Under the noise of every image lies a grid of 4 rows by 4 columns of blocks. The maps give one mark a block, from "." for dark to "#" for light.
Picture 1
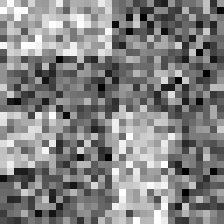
# # . .
. . . .
# . # .
. . # .
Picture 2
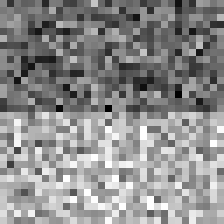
. . . .
. . . .
# # # #
# # # #
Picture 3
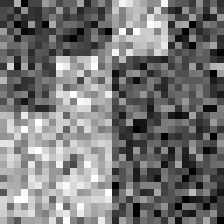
. . # .
. # . .
# # . .
# # . .
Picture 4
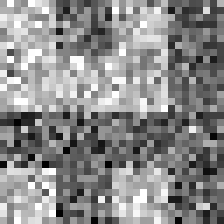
# . # .
# # # .
. . . .
# . # .
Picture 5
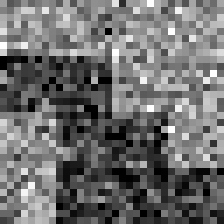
# # # #
. . # #
# . . #
# . . .
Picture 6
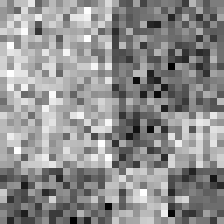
# # . .
# # . .
# # . #
. . # .
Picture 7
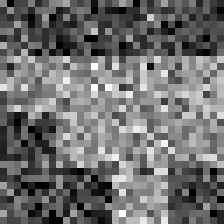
. . . .
# # # #
. # # #
. . # .
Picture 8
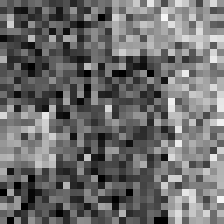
. . # #
. . . #
# . . #
. . . #
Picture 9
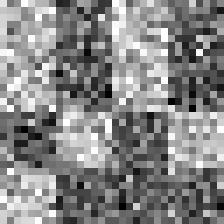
# . # .
# . # .
. # . #
# . . .
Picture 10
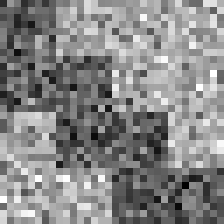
. # # #
. . # #
# . . #
# # . .
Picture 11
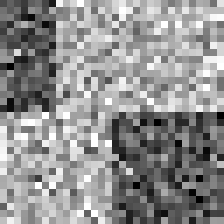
. # # #
. # # #
# # . .
# # . .
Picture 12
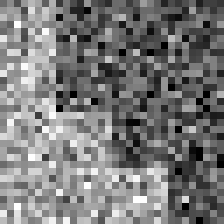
# . . .
# . . .
# # . .
# # # .
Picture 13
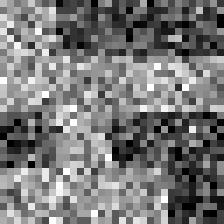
# . . .
# # # #
. # . .
# # # .
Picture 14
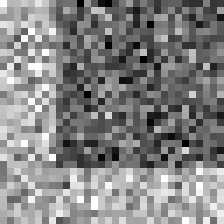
# . . .
# . . .
# . . .
# # # #
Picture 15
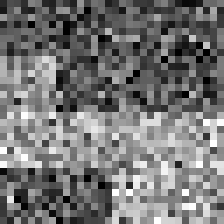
. . . .
# . . .
# # # #
. . # #
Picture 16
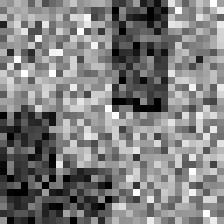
# # . #
# # . #
. # # #
. . # #
